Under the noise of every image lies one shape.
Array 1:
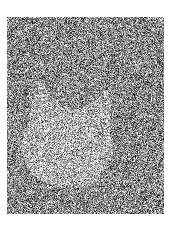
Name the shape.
cat's head
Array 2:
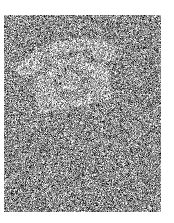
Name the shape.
telephone
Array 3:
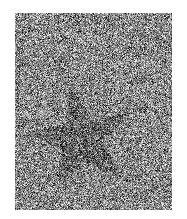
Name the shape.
star
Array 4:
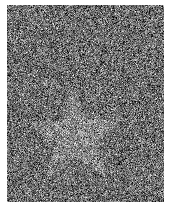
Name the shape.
star
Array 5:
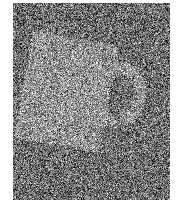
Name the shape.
cup
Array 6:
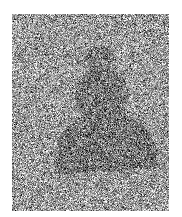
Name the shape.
chess pawn
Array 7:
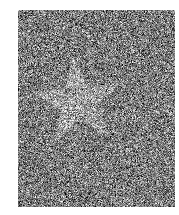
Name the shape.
star
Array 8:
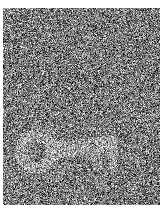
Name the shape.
key
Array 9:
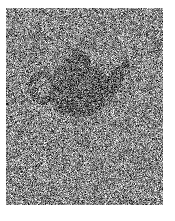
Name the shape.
teapot
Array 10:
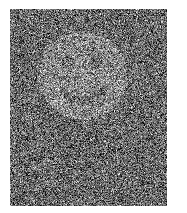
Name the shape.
smiling face
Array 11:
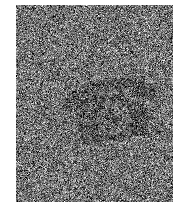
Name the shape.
telephone
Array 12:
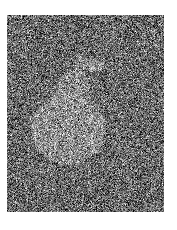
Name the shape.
pear
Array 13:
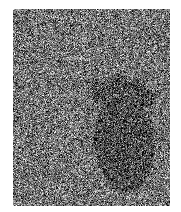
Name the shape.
footprint
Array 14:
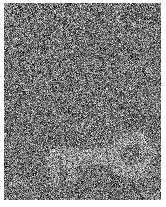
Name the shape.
key
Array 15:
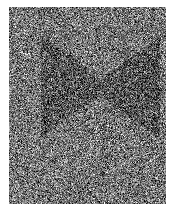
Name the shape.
bow tie
